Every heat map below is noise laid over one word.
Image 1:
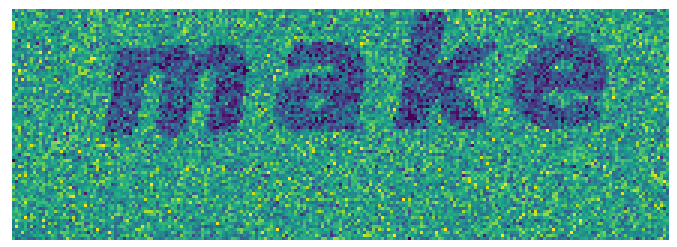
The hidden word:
make
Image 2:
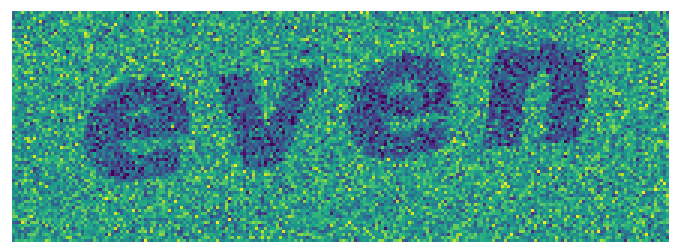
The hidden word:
even
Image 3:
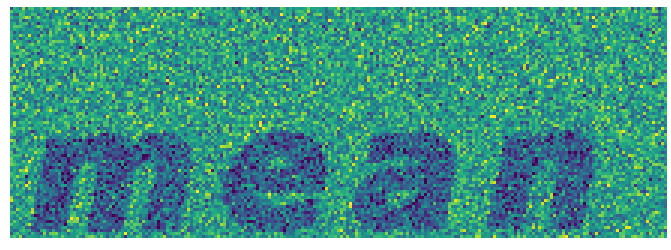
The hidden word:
mean
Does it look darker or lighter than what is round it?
darker
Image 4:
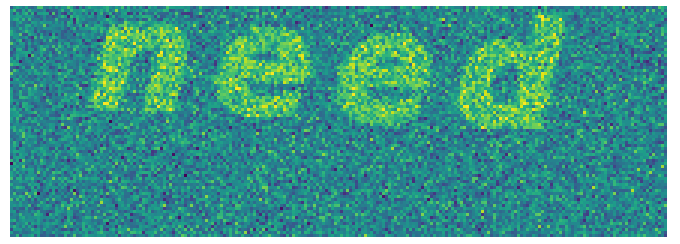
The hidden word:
need
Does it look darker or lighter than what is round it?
lighter
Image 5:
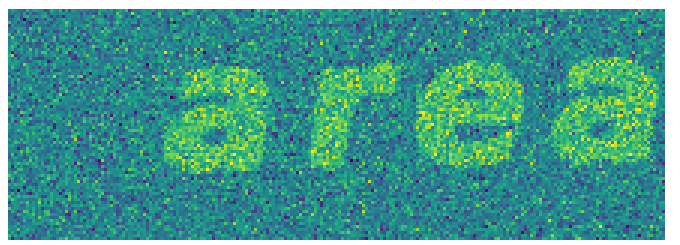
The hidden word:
area
